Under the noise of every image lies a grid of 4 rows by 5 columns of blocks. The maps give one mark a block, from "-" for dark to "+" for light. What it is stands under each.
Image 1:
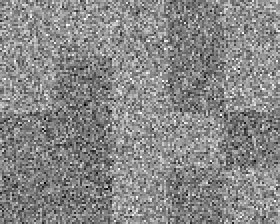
+++-+
+-+-+
--++-
--+-+
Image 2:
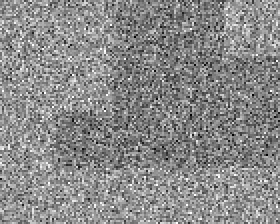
++--+
++---
+----
+++++
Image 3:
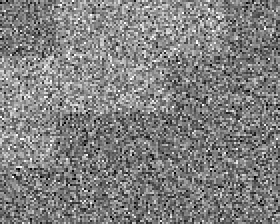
-+++-
+++--
+----
-----
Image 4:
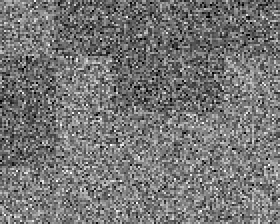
+----
-+--+
-++++
+++++
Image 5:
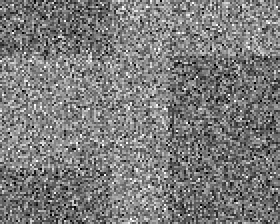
--+++
+++--
+++--
--+--
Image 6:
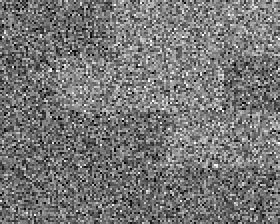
--+++
-+++-
---++
-----
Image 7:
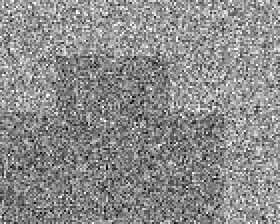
+++++
+--++
----+
----+
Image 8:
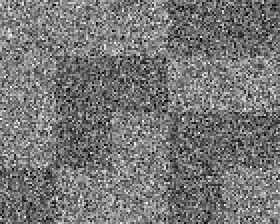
+++--
+--++
+-+--
-++-+
